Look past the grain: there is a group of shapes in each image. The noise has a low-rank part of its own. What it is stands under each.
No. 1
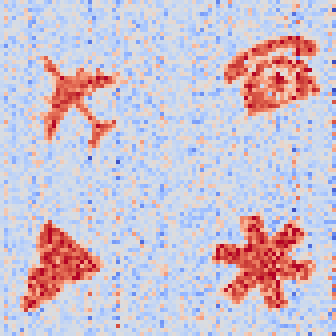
top left: airplane; top right: telephone; bottom left: chess pawn; bottom right: asterisk
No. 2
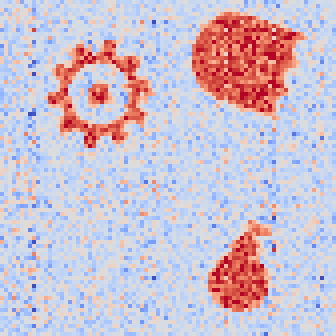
top left: gear; top right: ghost; bottom right: pear
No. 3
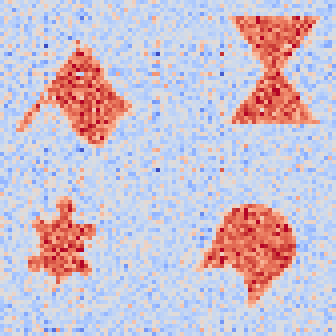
top left: flag; top right: bow tie; bottom left: turtle; bottom right: cat's head
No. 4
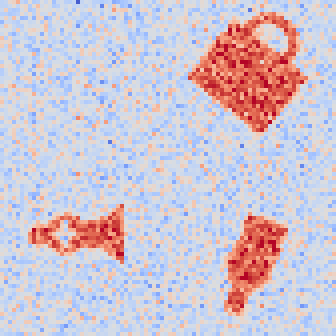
top right: cup; bottom left: chess bishop; bottom right: bottle
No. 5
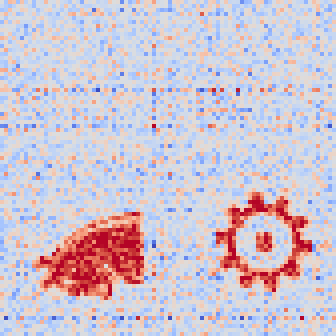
bottom left: chess knight; bottom right: gear
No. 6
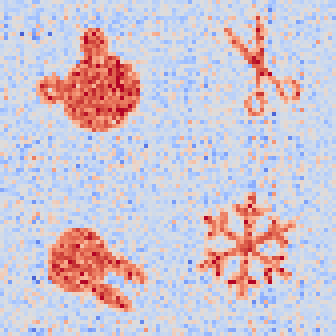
top left: bear's head; top right: pair of scissors; bottom left: rabbit's head; bottom right: snowflake
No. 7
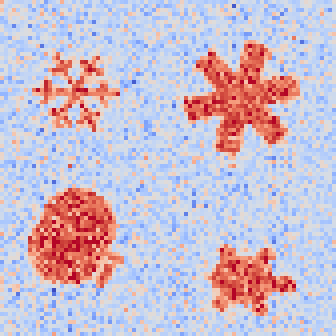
top left: snowflake; top right: asterisk; bottom left: apple; bottom right: turtle
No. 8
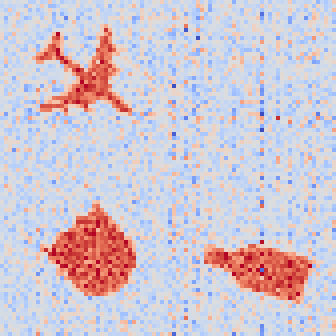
top left: airplane; bottom left: ghost; bottom right: bottle
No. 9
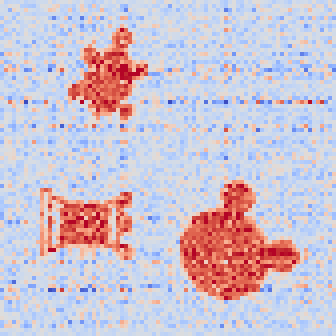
top left: turtle; bottom left: chess rook; bottom right: bear's head
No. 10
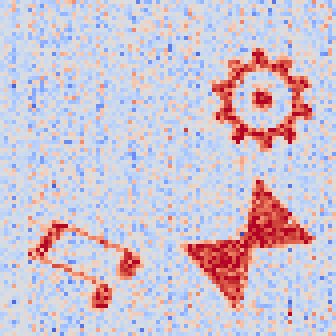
top right: gear; bottom left: pair of musical notes; bottom right: bow tie
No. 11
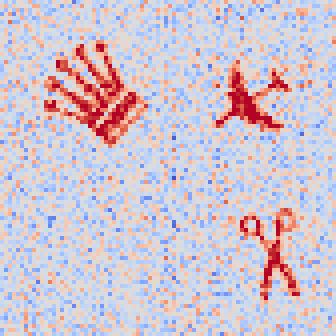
top left: chess queen; top right: airplane; bottom right: pair of scissors
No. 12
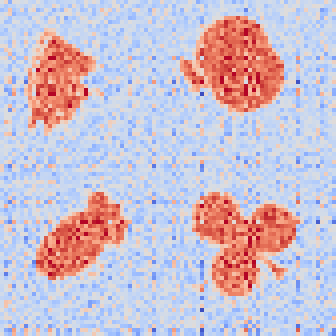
top left: chess knight; top right: apple; bottom left: footprint; bottom right: club
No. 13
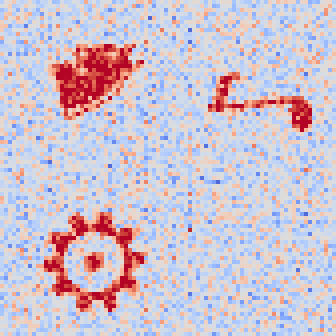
top left: chess knight; top right: musical note; bottom left: gear
